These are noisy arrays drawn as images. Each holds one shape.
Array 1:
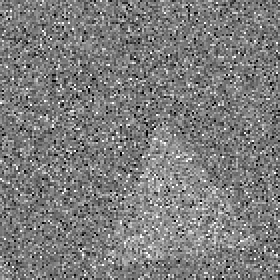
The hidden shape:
triangle
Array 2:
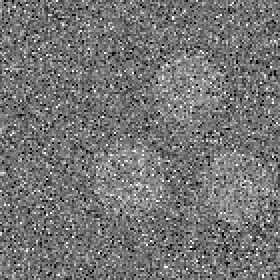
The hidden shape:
three dots
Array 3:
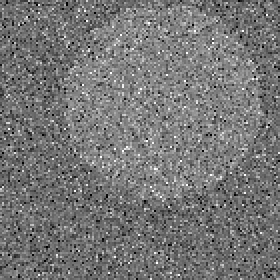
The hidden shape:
disc
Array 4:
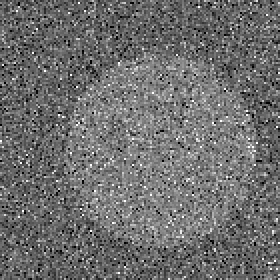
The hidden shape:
disc
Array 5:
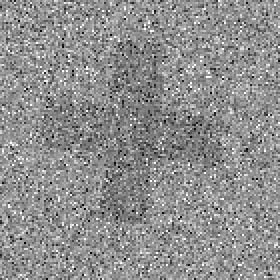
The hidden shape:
cross
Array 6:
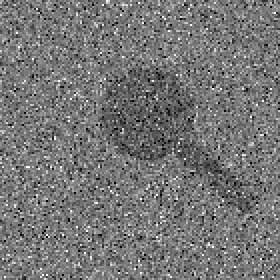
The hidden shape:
lollipop
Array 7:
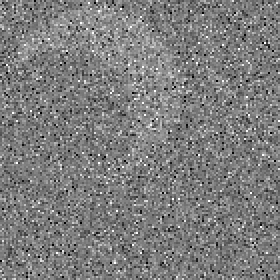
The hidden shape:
crescent
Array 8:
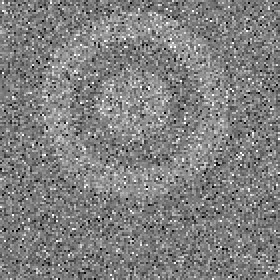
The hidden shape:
bullseye
